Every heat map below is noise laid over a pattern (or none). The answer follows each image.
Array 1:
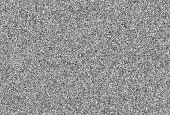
only noise
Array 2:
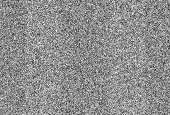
vertical stripes
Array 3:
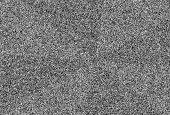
spokes from one point
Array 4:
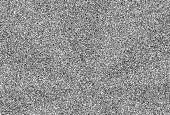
spokes from one point
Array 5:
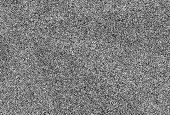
spokes from one point
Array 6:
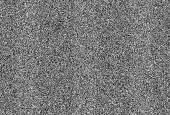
vertical stripes
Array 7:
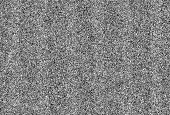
vertical stripes
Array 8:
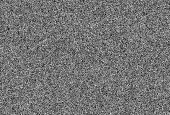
only noise
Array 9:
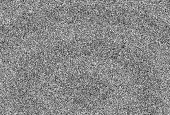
rings round one point
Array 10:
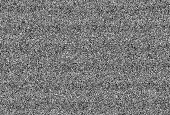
horizontal stripes
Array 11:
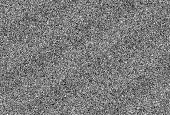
diagonal stripes
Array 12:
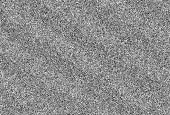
diagonal stripes
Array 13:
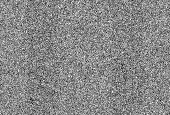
vertical stripes
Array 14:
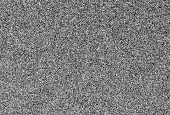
a smooth slope
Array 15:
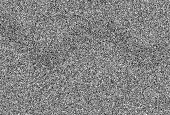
a wavy band
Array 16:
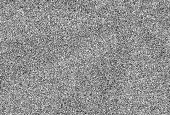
spokes from one point
